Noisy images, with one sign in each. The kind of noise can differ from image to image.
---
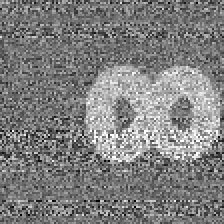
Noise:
rows of uneven size
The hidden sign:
infinity sign
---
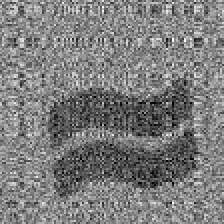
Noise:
low rank plus noise
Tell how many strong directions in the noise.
one
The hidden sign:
approximately sign
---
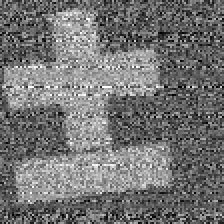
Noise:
rows of uneven size
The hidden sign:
plus-minus sign
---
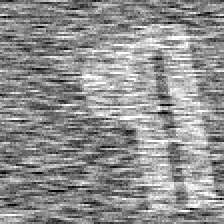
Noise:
streaked along the rows
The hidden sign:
pilcrow
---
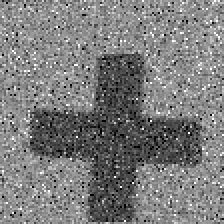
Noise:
heavy tails
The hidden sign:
plus sign
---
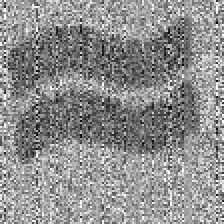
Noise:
columns of uneven size
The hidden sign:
approximately sign
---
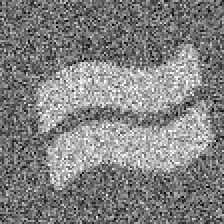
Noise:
independent entries
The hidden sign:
approximately sign
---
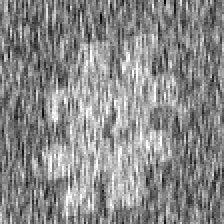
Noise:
streaked along the columns
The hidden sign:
hash sign
